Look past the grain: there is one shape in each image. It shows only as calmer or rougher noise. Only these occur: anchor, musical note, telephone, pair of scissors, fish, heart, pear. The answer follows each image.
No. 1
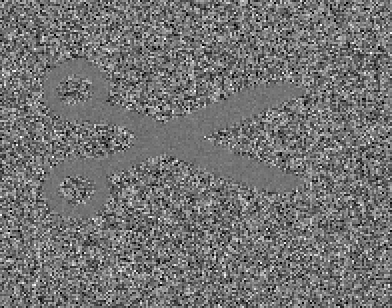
pair of scissors
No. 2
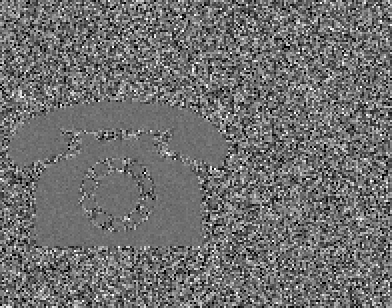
telephone
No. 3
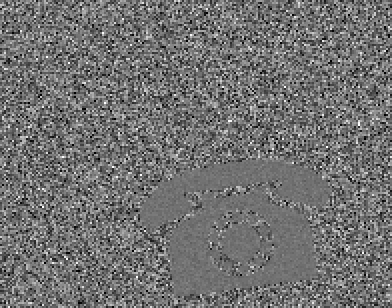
telephone
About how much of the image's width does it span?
half
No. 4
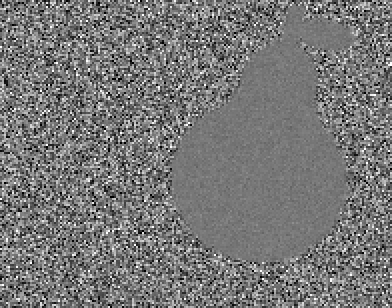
pear
